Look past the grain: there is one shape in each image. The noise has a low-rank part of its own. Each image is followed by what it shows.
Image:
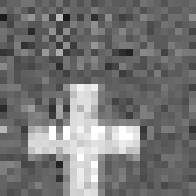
light cross
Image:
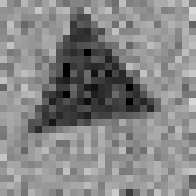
dark triangle
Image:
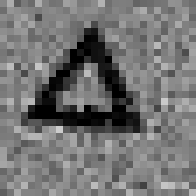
dark triangle frame
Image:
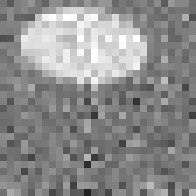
light ellipse
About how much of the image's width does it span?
two thirds
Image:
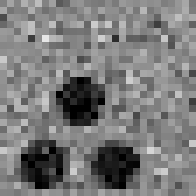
dark three dots
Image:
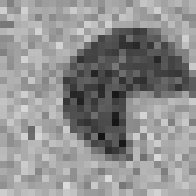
dark disc with a wedge cut out
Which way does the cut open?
down and right
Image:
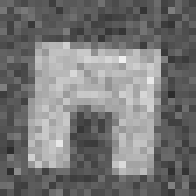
light square with a notch
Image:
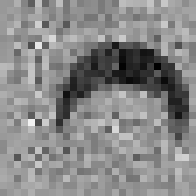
dark crescent
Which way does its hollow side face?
down
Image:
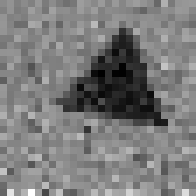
dark triangle
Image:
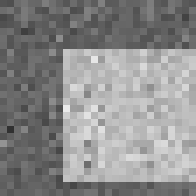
light square
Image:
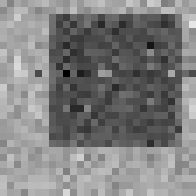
dark square
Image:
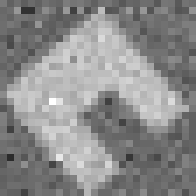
light square with a notch
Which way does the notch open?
down and right
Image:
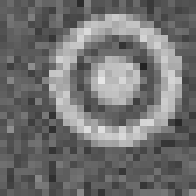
light bullseye
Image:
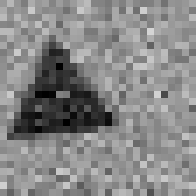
dark triangle
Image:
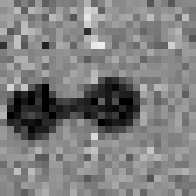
dark dumbbell
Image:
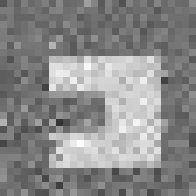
light square with a notch
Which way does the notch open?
left
